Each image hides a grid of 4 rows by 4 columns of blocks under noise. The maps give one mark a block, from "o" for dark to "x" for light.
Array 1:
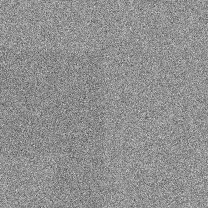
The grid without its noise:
x x x x
o o x x
o o x x
x o x x
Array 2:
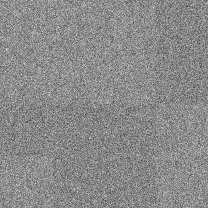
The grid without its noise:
x x x o
x x x o
o o o x
x o o x
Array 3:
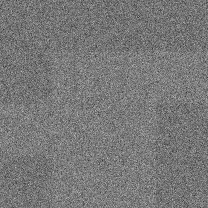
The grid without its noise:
o o o o
o x x x
x x x o
o x x o
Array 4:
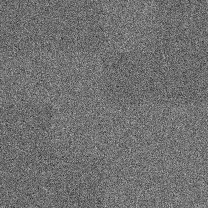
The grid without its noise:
o o x o
x x o o
o x x x
o o x x
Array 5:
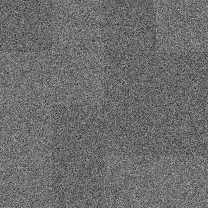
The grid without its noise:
o x o x
x x o o
x o o o
x o x x
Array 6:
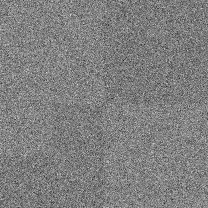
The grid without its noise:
x x o o
x x o o
x o x x
o o x x
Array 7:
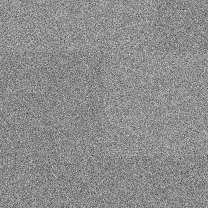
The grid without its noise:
x x x o
o o x x
o o x x
o o o o
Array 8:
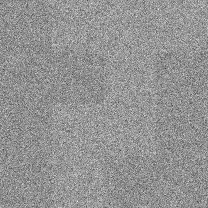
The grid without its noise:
o x x x
o o x o
o x x o
o x o o
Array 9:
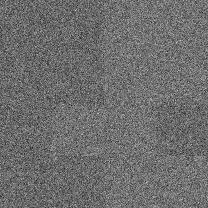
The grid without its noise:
o o x x
o o x x
o x x o
o o x x
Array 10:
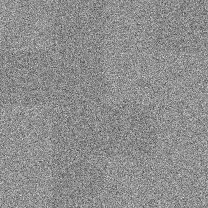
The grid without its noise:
x o x o
o o x x
x o o x
x o x x
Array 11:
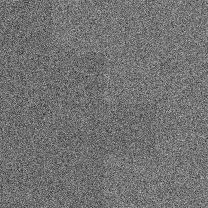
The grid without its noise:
o x x x
o o x x
o o o x
o o x x
